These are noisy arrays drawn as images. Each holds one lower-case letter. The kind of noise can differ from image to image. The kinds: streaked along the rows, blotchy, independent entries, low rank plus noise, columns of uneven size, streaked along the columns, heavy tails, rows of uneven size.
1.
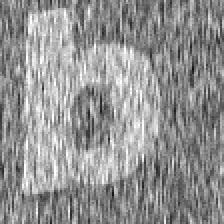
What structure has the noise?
streaked along the columns
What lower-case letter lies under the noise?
b
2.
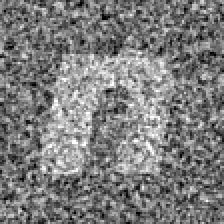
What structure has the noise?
blotchy
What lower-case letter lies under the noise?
n
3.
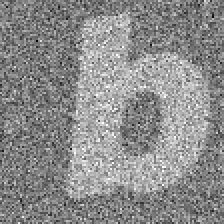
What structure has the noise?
independent entries
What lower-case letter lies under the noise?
b
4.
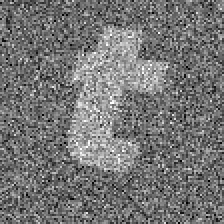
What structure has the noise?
independent entries
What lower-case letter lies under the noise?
t
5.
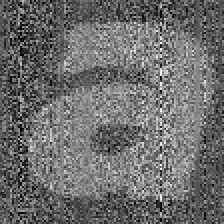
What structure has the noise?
columns of uneven size
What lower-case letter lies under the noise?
a
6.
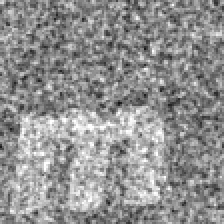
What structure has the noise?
blotchy
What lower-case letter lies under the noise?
m
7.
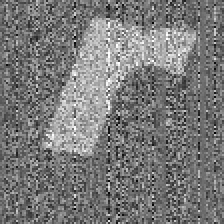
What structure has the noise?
columns of uneven size
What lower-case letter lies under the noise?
r
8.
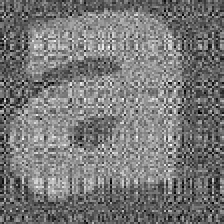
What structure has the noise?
low rank plus noise
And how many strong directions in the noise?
one
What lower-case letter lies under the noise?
a
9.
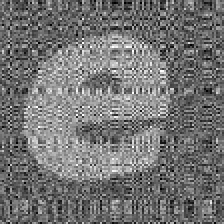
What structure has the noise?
low rank plus noise
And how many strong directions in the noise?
one
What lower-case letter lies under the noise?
e
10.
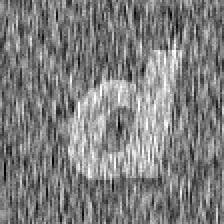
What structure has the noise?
streaked along the columns
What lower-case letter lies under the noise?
d
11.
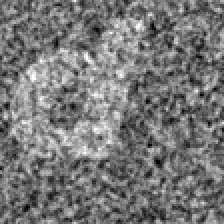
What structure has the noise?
blotchy
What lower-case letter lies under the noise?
d
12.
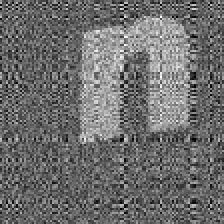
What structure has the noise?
low rank plus noise
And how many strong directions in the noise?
one
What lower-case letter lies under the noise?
n
